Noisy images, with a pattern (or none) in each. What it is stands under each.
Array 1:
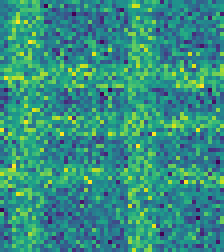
bands of rows crossing bands of columns
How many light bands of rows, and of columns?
3 and 2
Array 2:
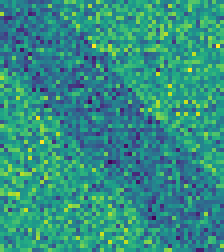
a diagonal band
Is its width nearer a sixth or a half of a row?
a half
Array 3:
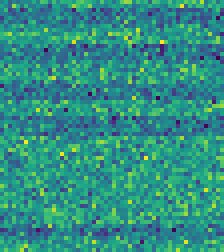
bands of rows
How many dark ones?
5
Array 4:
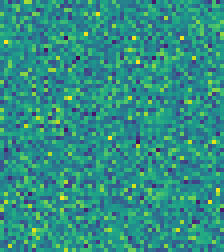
only noise
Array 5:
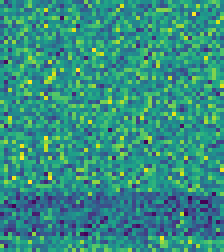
one band of rows
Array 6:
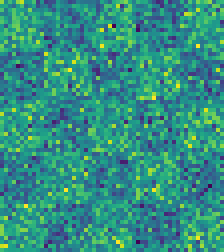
a checkerboard
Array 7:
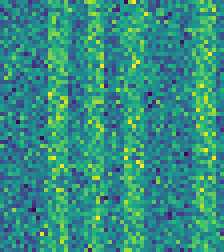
bands of columns
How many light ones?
4
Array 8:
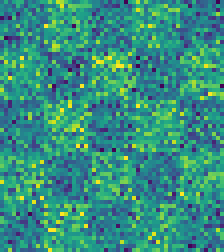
a checkerboard
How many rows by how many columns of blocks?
5 by 5
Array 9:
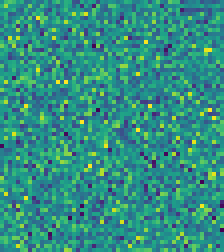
only noise
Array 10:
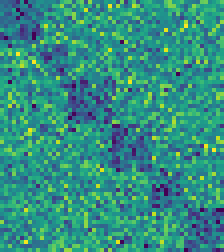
blocks along the diagonal
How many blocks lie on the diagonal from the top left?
6
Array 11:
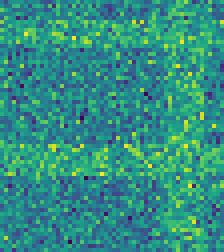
bands of rows crossing bands of columns
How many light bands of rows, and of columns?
2 and 1
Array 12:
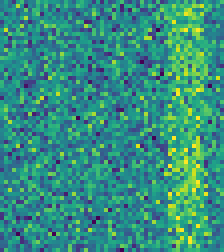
one band of columns
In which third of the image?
right
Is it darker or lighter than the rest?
lighter
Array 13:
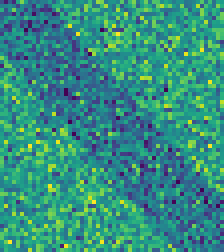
a diagonal band
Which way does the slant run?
top left to bottom right
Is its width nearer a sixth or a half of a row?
a half
